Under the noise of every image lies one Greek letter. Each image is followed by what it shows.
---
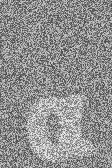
alpha
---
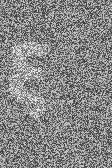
xi
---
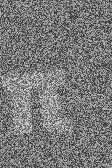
pi
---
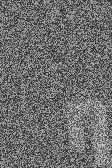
eta
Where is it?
bottom right
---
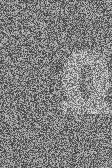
omega
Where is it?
middle right
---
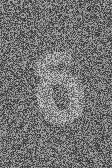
delta
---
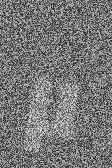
mu
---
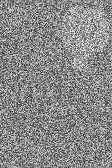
phi
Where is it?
top right
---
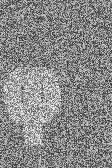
phi
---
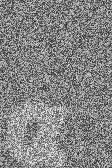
alpha
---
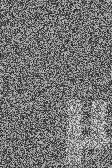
mu
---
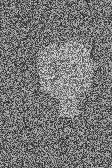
phi
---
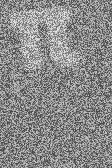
pi
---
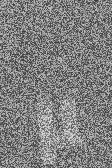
mu
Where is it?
bottom middle
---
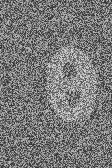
theta
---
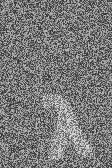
lambda
